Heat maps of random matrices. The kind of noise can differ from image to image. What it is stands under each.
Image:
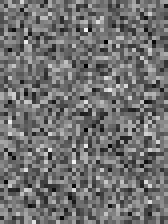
low rank plus noise
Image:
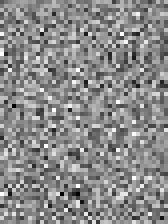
low rank plus noise
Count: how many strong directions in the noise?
two
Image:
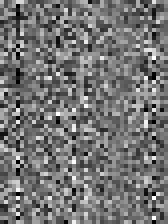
columns of uneven size
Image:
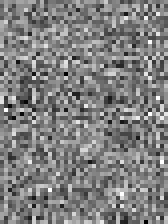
low rank plus noise
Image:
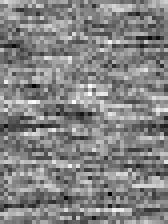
streaked along the rows
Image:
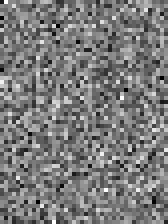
independent entries
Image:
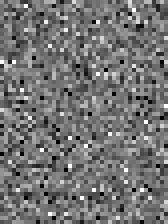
heavy tails
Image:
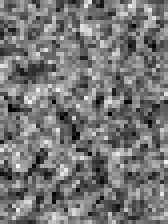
blotchy
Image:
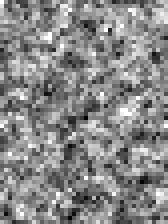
blotchy
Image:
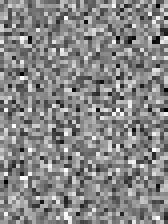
low rank plus noise
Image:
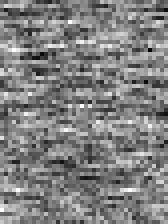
streaked along the rows
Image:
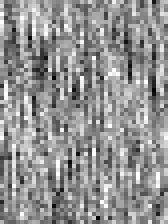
streaked along the columns
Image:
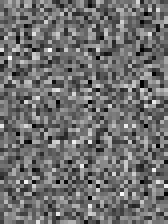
low rank plus noise
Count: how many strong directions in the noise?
one
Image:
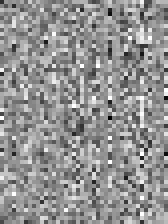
columns of uneven size
